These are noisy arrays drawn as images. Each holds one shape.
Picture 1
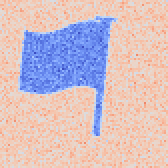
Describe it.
blue flag
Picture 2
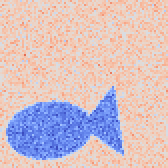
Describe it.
blue fish
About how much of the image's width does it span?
two thirds
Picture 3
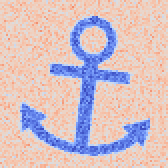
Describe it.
blue anchor
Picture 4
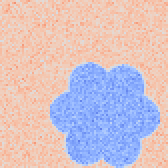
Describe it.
blue flower
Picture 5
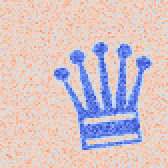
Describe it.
blue chess queen
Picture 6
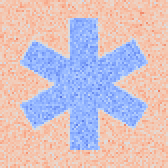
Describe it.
blue asterisk
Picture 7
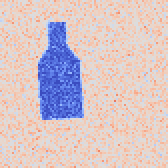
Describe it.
blue bottle
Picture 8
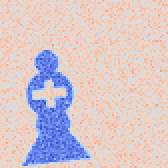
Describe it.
blue chess bishop
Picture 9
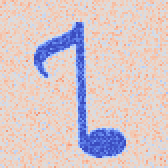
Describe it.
blue musical note
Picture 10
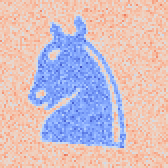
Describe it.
blue chess knight
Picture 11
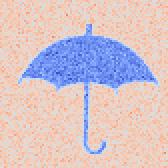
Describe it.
blue umbrella
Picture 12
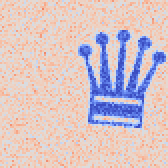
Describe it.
blue chess queen
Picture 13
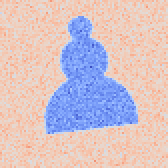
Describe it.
blue chess pawn
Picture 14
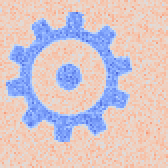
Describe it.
blue gear
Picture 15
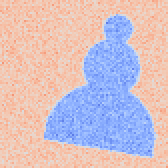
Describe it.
blue chess pawn
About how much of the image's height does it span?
nearly all
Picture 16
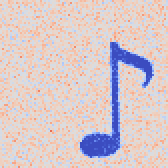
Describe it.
blue musical note
